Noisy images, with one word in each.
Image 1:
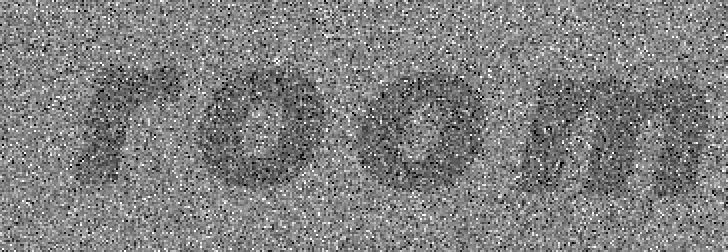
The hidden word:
room
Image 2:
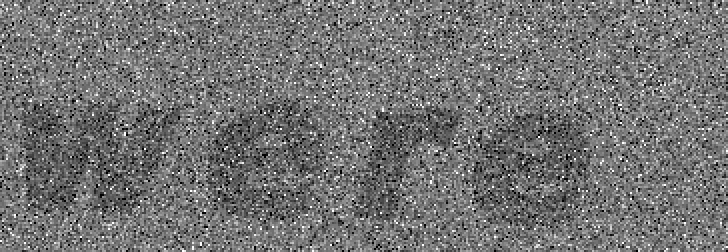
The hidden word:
were
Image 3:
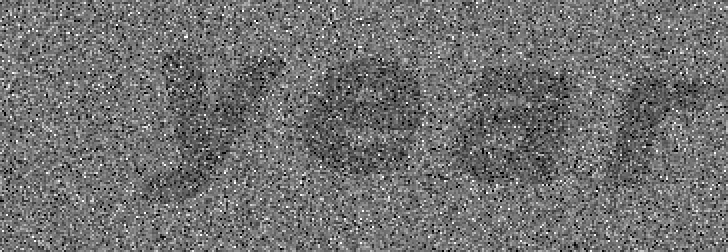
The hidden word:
year
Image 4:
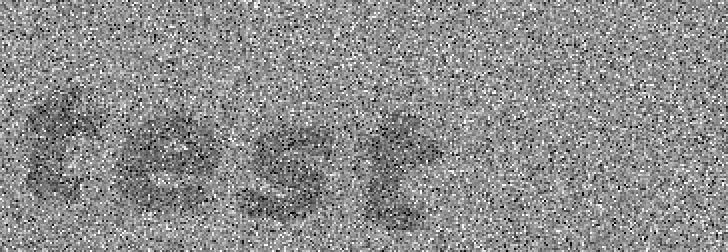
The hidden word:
test
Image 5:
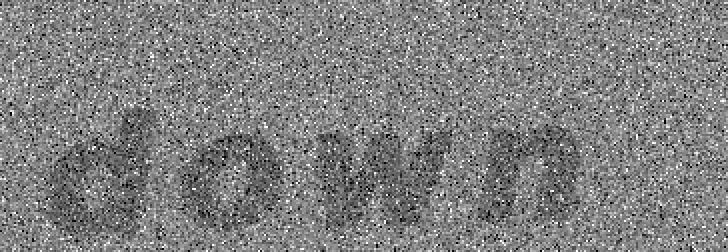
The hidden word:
down
